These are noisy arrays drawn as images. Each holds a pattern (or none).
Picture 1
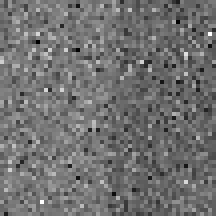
a sharp edge
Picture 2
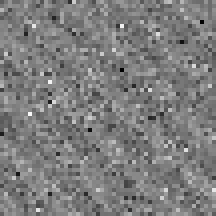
diagonal stripes
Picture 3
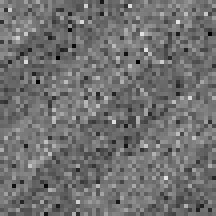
diagonal stripes
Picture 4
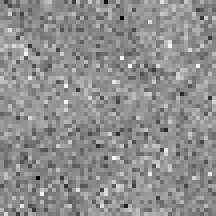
spokes from one point
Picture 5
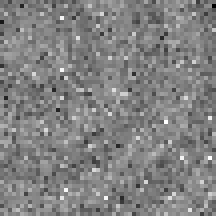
rings round one point
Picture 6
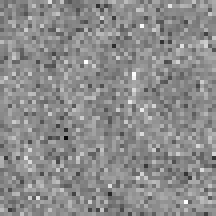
rings round one point
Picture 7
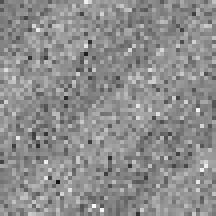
diagonal stripes
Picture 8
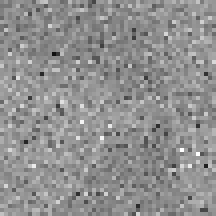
spokes from one point
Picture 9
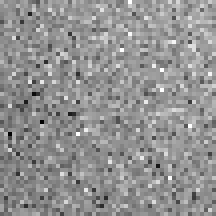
a smooth slope
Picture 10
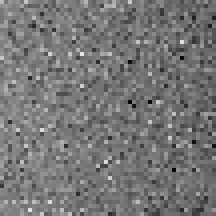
a smooth slope
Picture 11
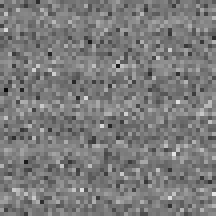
horizontal stripes
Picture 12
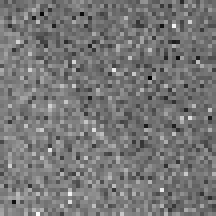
a sharp edge
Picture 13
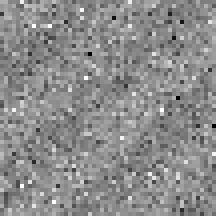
diagonal stripes
